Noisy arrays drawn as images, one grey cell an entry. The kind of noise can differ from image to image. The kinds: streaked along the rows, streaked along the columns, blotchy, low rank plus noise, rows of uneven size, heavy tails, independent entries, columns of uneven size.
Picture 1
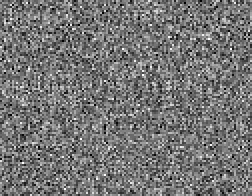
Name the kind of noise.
low rank plus noise
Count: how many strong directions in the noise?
five to eight
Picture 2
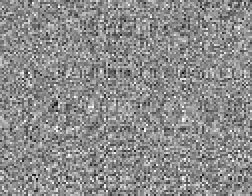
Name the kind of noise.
low rank plus noise
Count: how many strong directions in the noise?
one
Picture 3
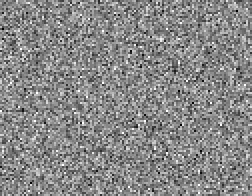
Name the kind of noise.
independent entries
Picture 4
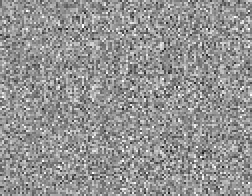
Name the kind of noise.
low rank plus noise
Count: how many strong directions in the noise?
five to eight
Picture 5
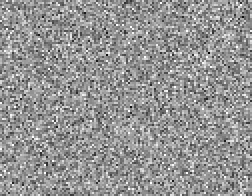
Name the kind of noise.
independent entries
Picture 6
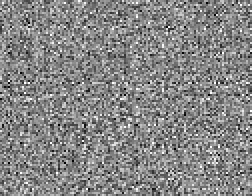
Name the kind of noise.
low rank plus noise
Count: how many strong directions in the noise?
three or four
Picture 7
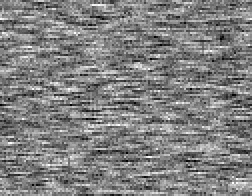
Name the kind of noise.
streaked along the rows
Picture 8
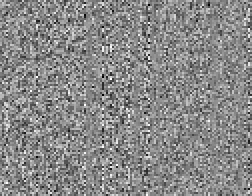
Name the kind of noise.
columns of uneven size
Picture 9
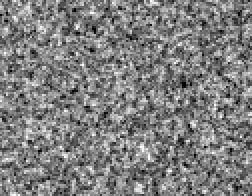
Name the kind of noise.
blotchy
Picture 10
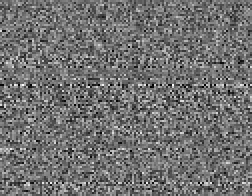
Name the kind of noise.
rows of uneven size
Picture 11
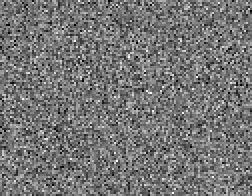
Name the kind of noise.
independent entries
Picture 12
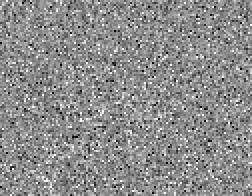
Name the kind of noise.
heavy tails
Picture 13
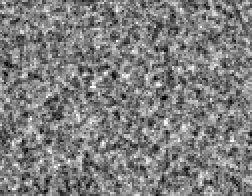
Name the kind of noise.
blotchy
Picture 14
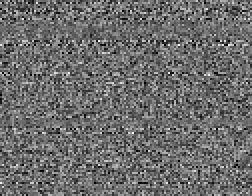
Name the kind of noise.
rows of uneven size
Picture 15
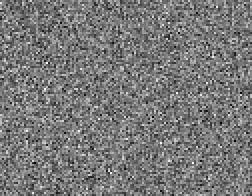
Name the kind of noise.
independent entries
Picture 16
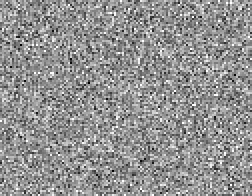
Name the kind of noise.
independent entries
